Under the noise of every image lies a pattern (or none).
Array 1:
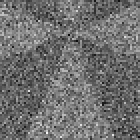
spokes from one point
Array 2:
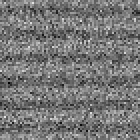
horizontal stripes
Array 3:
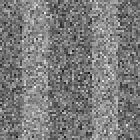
vertical stripes
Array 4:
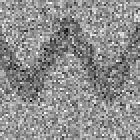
a wavy band
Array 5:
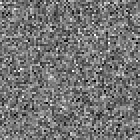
only noise
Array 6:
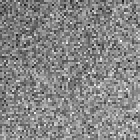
a smooth slope
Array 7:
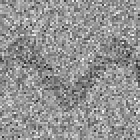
a wavy band
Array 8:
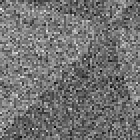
spokes from one point
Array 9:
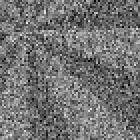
spokes from one point
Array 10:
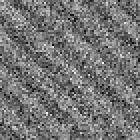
diagonal stripes
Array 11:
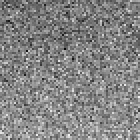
a smooth slope
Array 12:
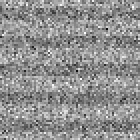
horizontal stripes
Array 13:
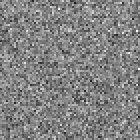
only noise
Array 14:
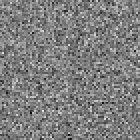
only noise
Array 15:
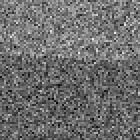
a sharp edge
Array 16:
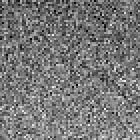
a smooth slope
